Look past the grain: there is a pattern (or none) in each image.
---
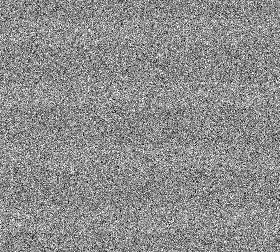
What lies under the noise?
horizontal stripes
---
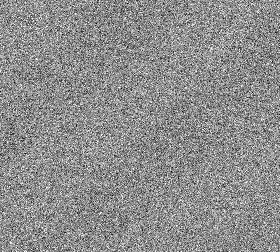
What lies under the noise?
diagonal stripes
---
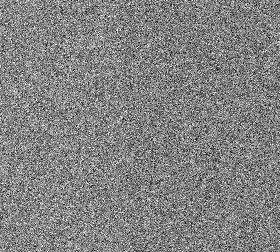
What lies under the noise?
a sharp edge
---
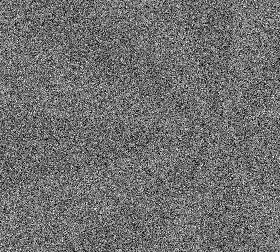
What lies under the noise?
spokes from one point
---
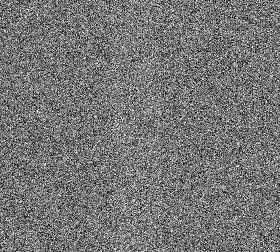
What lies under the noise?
one vertical stripe
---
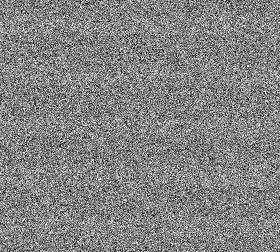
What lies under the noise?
horizontal stripes
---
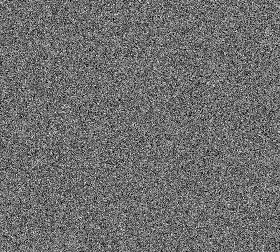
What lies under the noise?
only noise
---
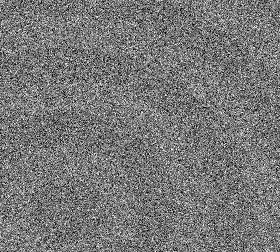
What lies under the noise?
rings round one point
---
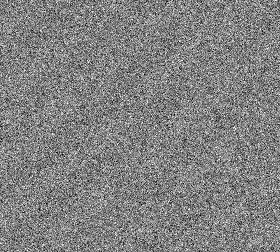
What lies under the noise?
diagonal stripes
